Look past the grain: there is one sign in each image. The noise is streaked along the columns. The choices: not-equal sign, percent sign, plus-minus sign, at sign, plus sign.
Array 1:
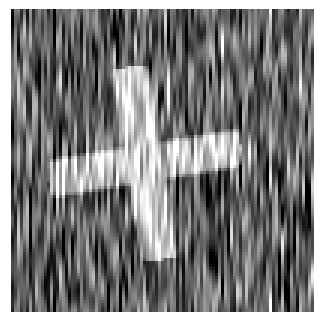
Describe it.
light plus sign
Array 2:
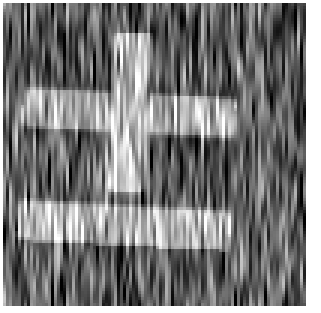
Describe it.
light plus-minus sign
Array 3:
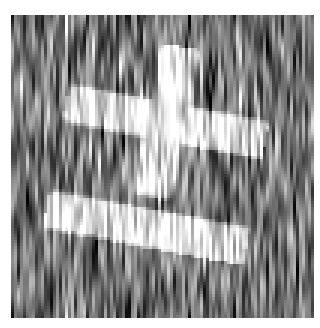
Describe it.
light plus-minus sign
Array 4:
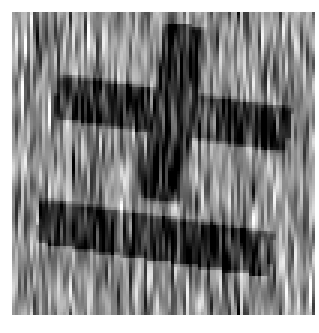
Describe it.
dark plus-minus sign
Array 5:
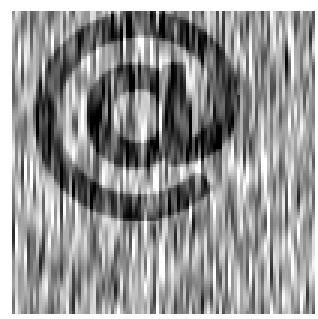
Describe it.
dark at sign
